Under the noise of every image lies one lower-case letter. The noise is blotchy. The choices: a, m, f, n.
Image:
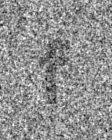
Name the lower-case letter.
f
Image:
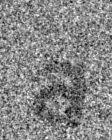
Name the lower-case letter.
a
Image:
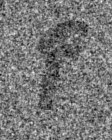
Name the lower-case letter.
f
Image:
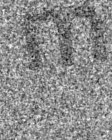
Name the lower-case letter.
m
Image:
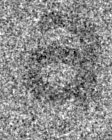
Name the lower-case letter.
a
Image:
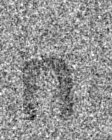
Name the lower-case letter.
n
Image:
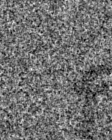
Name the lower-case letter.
f
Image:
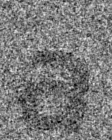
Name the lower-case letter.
a
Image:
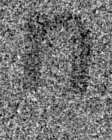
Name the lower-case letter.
n
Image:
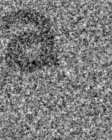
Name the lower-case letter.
a
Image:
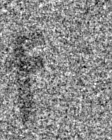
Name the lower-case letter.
f
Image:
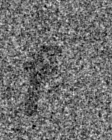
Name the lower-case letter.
f
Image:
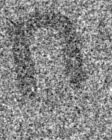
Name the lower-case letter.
n
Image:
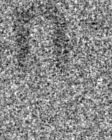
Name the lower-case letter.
n
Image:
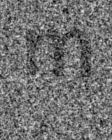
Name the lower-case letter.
m
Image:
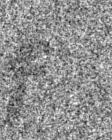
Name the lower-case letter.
f
